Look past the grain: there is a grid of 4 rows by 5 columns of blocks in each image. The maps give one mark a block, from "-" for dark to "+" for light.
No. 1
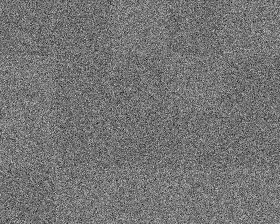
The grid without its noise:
- - + - +
+ - - + -
+ - - - -
- + + + +
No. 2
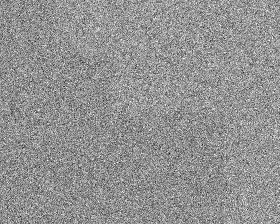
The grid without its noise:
- + + + +
- - + + +
- - - - +
- - - - +
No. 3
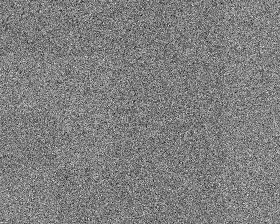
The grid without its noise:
- - - - +
+ + - - +
- + - - +
+ - - - +
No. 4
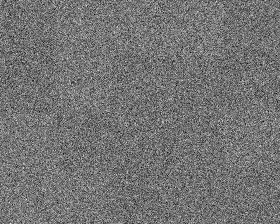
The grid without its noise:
- + + + -
- + - - -
+ - - - +
+ + - - -
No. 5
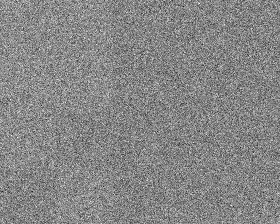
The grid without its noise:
+ + - - -
+ + - - -
+ - - - -
- + - - -
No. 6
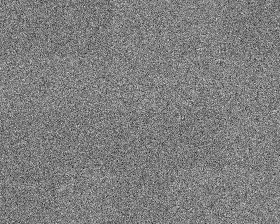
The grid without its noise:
- - + + -
+ + + + +
- - - - +
- + - + +
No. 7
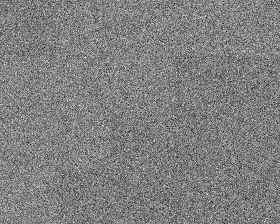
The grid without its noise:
- + + + +
+ + + - -
+ + - - -
+ - - - -
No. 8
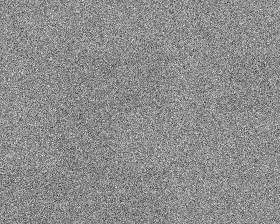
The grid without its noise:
+ + + + +
+ - - + -
+ - + + +
- - - + +
